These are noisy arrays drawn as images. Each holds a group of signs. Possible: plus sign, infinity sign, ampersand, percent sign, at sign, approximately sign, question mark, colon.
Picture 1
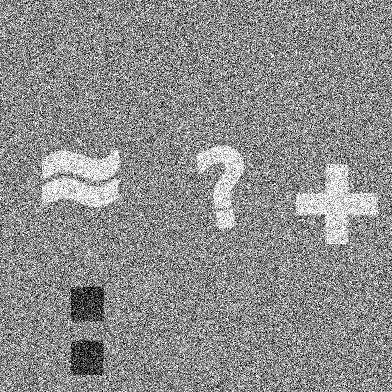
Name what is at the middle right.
plus sign
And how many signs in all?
4
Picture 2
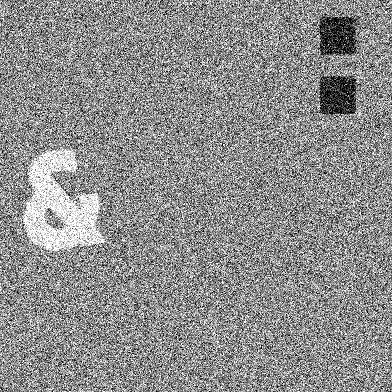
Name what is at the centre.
nothing
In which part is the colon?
top right
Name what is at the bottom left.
nothing
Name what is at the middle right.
nothing
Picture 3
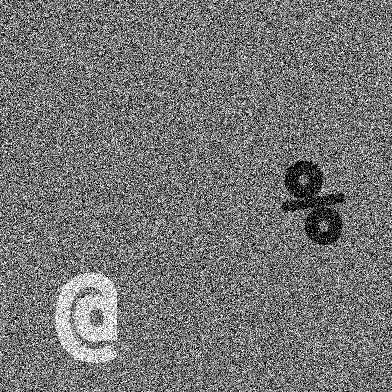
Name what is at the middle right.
percent sign
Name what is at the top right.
nothing
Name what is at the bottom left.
at sign
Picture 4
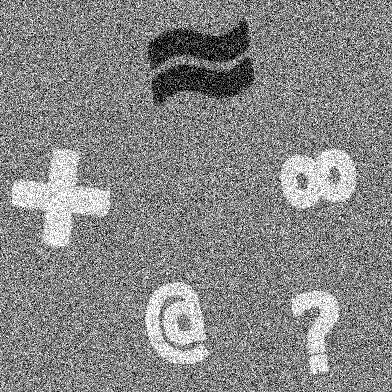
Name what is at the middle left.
plus sign
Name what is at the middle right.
infinity sign
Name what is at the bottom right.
question mark
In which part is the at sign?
bottom middle
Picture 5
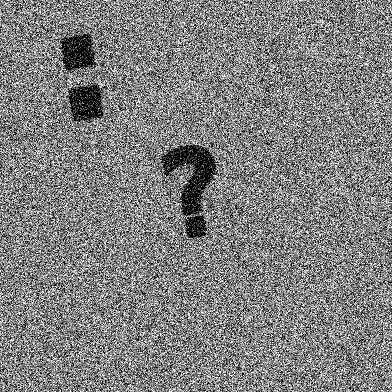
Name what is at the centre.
question mark
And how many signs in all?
2
